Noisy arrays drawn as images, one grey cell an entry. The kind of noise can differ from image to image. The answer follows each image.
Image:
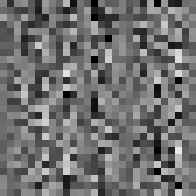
columns of uneven size
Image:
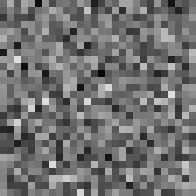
independent entries
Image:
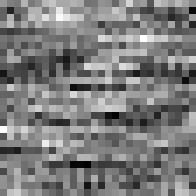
streaked along the rows
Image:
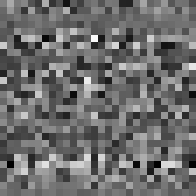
rows of uneven size
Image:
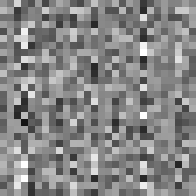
columns of uneven size
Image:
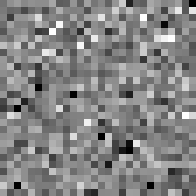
heavy tails
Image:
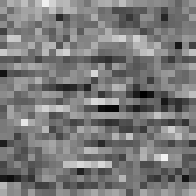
streaked along the rows
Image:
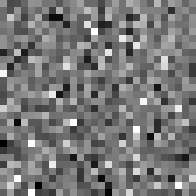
heavy tails
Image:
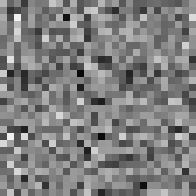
low rank plus noise
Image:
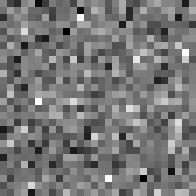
heavy tails
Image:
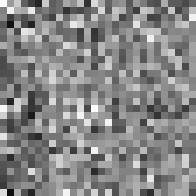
low rank plus noise
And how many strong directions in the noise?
two
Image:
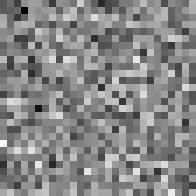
independent entries
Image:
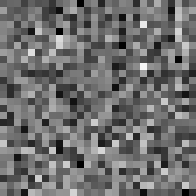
independent entries
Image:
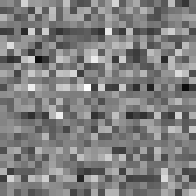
rows of uneven size
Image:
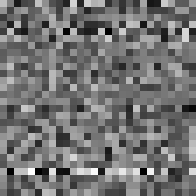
rows of uneven size
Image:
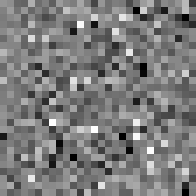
heavy tails
